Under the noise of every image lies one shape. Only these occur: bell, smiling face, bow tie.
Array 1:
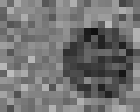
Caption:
dark smiling face
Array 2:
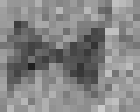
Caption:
dark bow tie
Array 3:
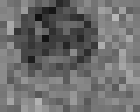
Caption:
dark smiling face
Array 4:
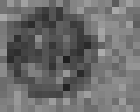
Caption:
dark smiling face
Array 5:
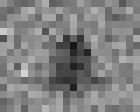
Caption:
dark bell
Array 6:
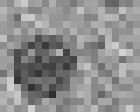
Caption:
dark smiling face
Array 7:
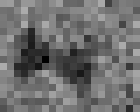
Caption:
dark bow tie
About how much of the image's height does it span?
two thirds
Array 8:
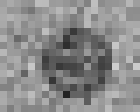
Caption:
dark smiling face
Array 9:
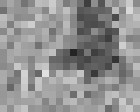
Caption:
dark bell
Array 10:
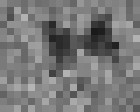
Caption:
dark bow tie
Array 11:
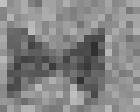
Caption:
dark bow tie
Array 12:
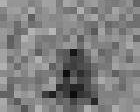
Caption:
dark bell
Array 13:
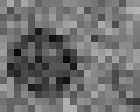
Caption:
dark smiling face
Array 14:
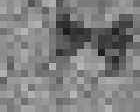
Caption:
dark bow tie
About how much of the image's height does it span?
two thirds
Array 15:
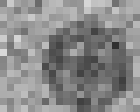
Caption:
dark smiling face
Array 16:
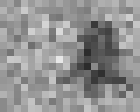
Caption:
dark bell
